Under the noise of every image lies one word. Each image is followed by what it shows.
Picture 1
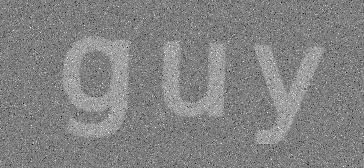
guy
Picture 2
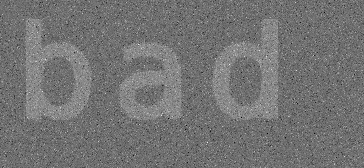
bad
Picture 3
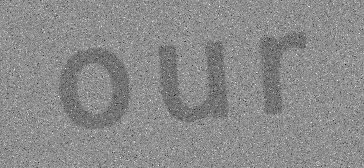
our
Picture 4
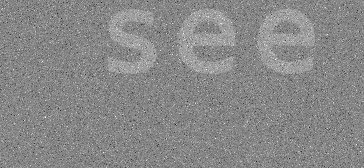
see
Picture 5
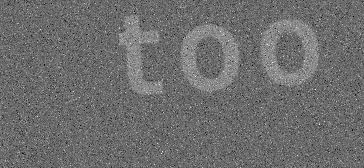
too
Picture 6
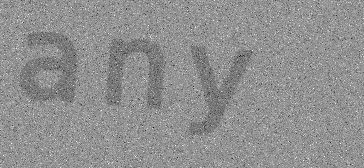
any
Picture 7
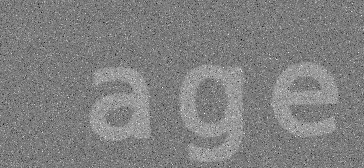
age
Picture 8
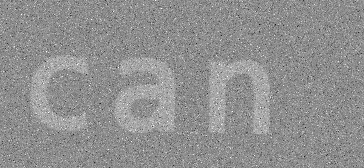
can
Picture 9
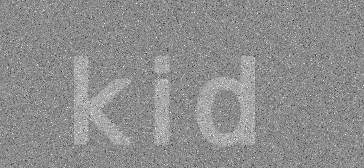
kid
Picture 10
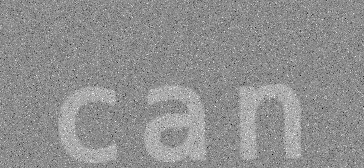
can
